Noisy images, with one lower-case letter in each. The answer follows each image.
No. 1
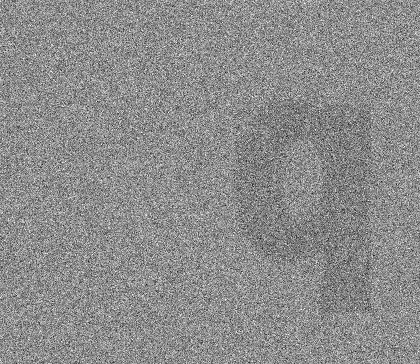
dark q
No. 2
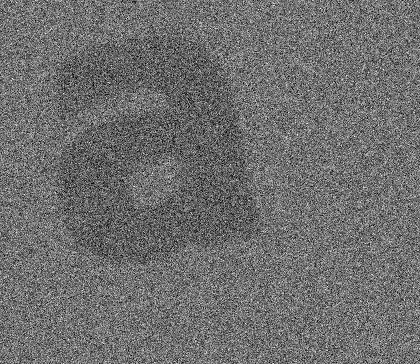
dark a
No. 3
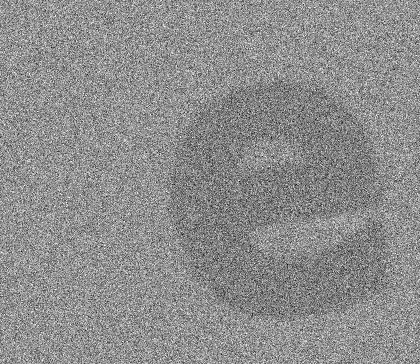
dark e
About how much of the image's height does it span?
two thirds
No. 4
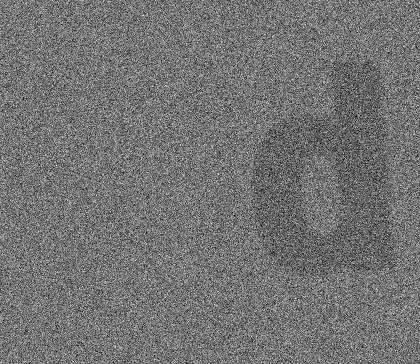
dark d
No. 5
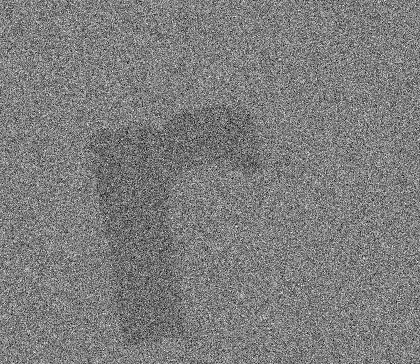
dark r
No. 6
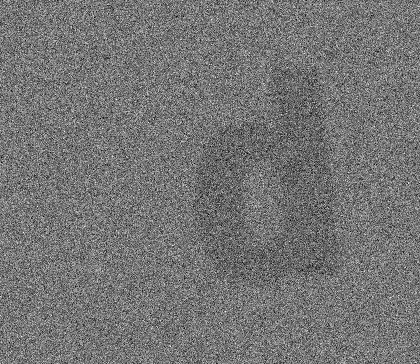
dark d
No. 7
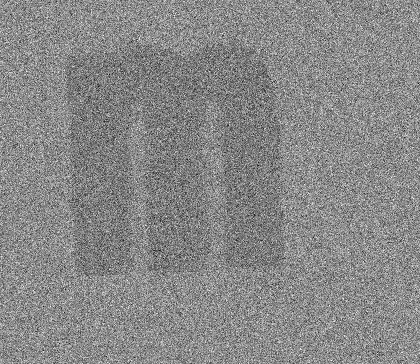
dark m
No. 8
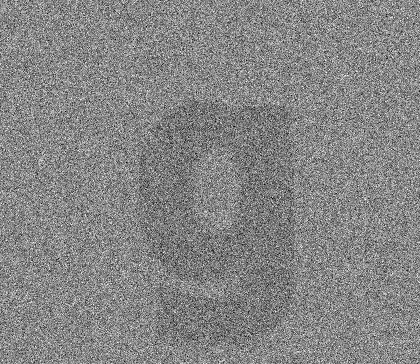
dark g
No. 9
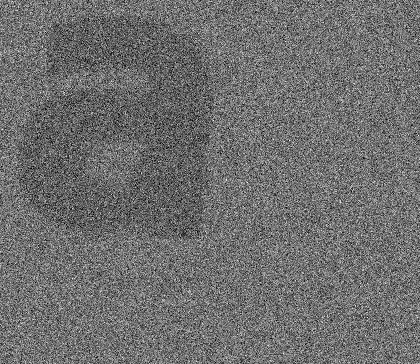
dark a
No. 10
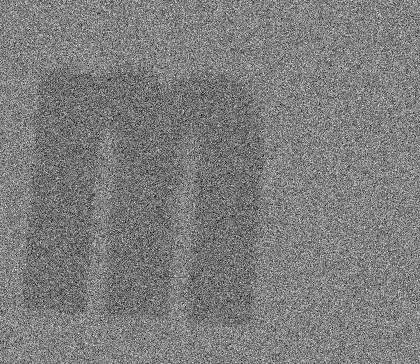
dark m
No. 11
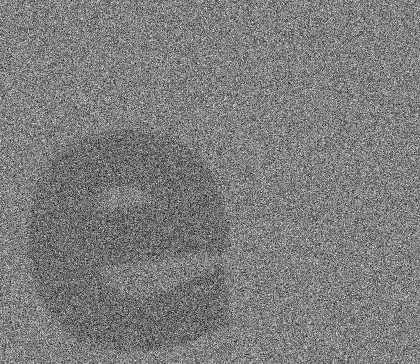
dark e
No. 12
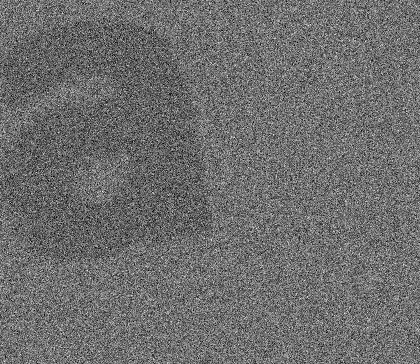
dark a
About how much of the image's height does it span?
two thirds
